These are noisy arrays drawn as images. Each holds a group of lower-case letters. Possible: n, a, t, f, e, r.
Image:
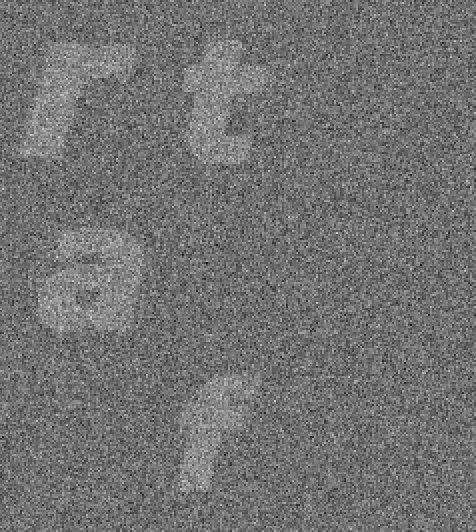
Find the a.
middle left
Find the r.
top left
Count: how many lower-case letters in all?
4
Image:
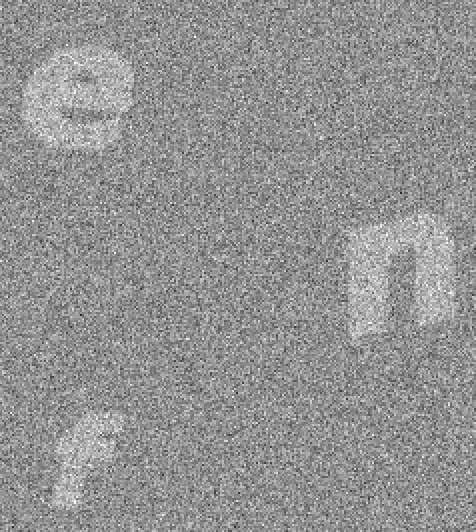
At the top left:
e
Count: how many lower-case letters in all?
3
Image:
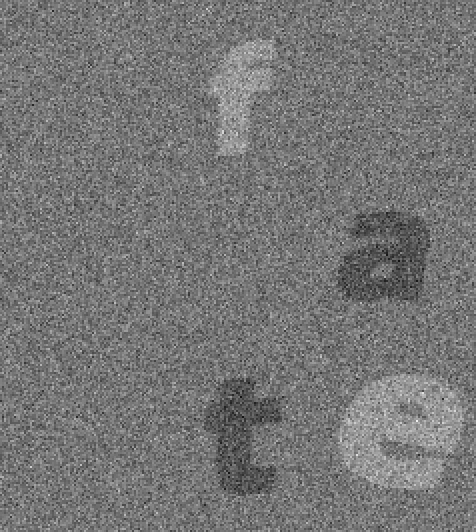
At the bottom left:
nothing
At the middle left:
nothing
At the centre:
nothing
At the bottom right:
e
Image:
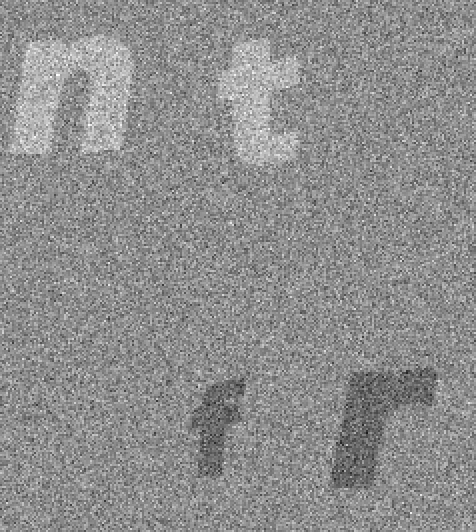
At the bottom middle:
f
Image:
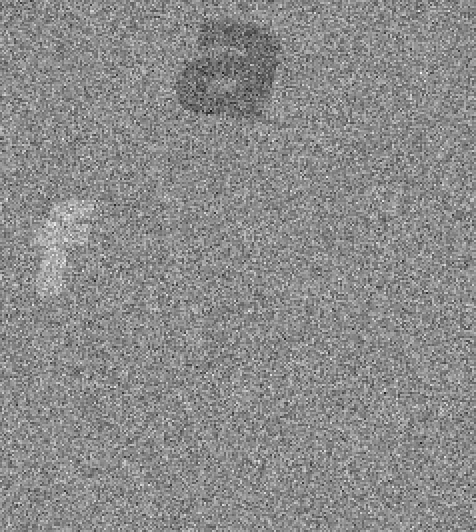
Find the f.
middle left
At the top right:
nothing
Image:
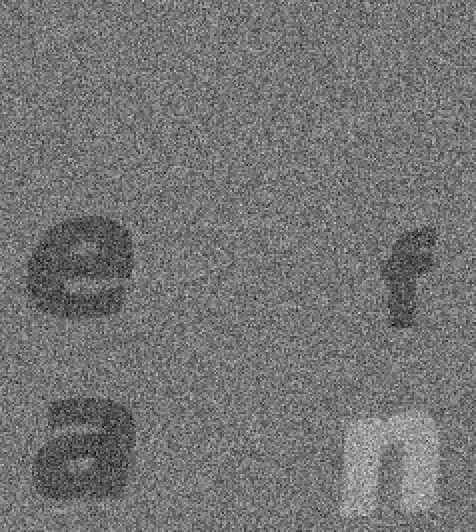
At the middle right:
f
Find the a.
bottom left
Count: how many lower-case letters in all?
4
